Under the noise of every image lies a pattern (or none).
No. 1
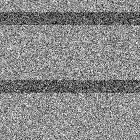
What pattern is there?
bands of rows
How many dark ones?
2
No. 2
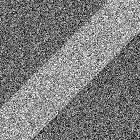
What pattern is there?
a diagonal band
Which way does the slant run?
bottom left to top right
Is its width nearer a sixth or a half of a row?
a half
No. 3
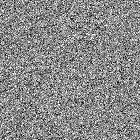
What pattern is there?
only noise
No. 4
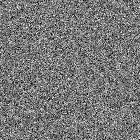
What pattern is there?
only noise
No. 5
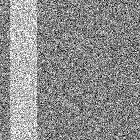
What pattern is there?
one band of columns
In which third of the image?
left
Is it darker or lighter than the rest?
lighter
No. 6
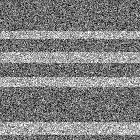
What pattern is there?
bands of rows
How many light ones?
4
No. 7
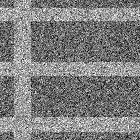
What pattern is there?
bands of rows crossing bands of columns
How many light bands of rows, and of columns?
3 and 1
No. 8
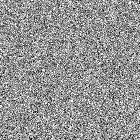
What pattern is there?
only noise
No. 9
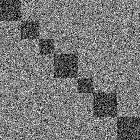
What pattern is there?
blocks along the diagonal
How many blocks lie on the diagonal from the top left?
7
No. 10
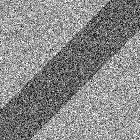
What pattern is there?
a diagonal band
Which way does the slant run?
bottom left to top right
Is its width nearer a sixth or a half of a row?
a half
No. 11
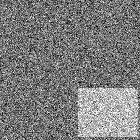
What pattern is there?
one block
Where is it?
bottom right
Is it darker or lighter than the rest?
lighter
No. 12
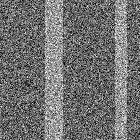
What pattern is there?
bands of columns
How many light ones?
2
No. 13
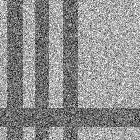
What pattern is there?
bands of rows crossing bands of columns
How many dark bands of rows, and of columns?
1 and 3
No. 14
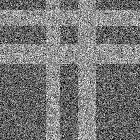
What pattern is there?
bands of rows crossing bands of columns
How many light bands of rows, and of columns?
2 and 2
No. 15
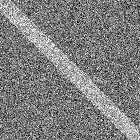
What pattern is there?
a diagonal band
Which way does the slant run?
top left to bottom right
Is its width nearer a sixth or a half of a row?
a sixth
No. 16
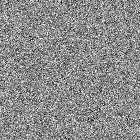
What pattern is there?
only noise
